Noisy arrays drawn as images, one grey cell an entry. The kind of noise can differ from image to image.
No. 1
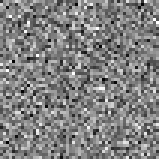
independent entries
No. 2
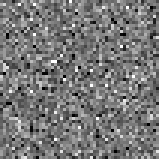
heavy tails
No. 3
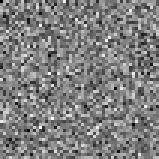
independent entries
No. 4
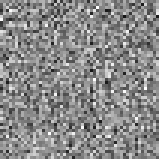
low rank plus noise
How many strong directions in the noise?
three or four
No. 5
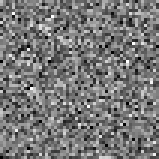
independent entries
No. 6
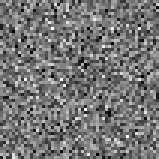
independent entries
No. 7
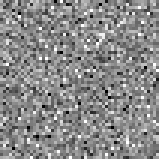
heavy tails
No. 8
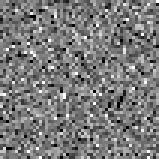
heavy tails
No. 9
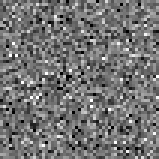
heavy tails
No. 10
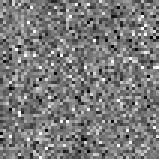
heavy tails
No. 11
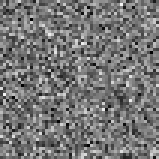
independent entries
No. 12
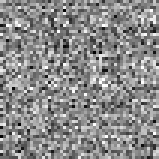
low rank plus noise
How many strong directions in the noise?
two
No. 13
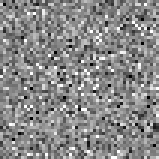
heavy tails
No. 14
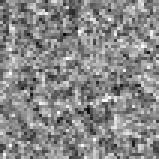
blotchy
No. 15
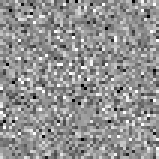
heavy tails
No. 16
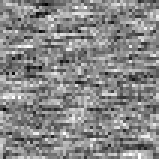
streaked along the rows
